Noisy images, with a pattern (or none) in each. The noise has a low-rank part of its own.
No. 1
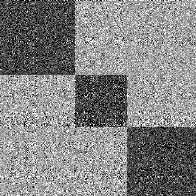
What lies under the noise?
blocks along the diagonal
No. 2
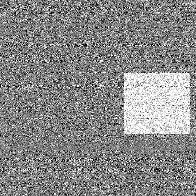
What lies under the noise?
one block
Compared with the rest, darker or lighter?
lighter
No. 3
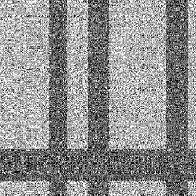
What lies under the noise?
bands of rows crossing bands of columns
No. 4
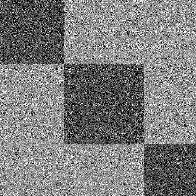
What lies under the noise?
blocks along the diagonal
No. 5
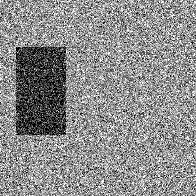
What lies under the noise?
one block
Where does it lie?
middle left
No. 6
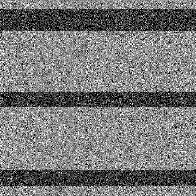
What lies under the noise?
bands of rows
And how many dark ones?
3
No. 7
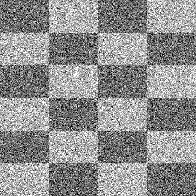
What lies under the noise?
a checkerboard
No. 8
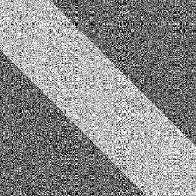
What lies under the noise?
a diagonal band
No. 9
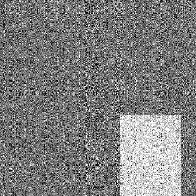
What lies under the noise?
one block
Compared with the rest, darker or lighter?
lighter
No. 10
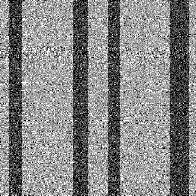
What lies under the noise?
bands of columns
